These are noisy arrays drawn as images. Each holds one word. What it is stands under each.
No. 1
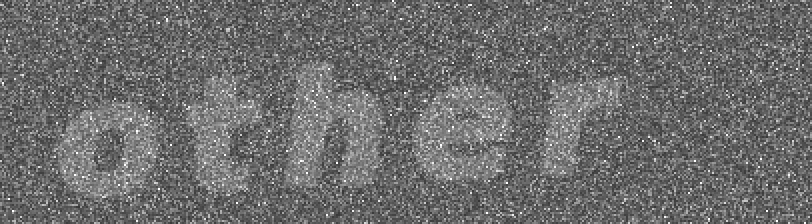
other
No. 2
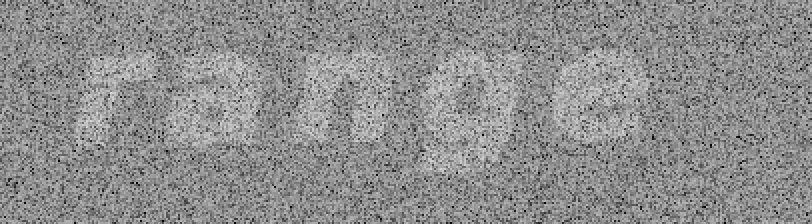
range
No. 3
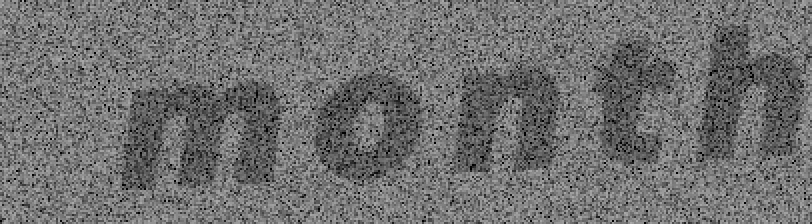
month
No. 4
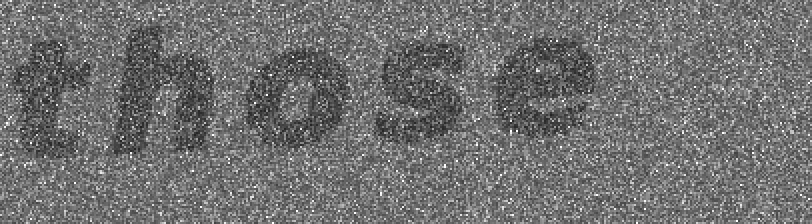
those
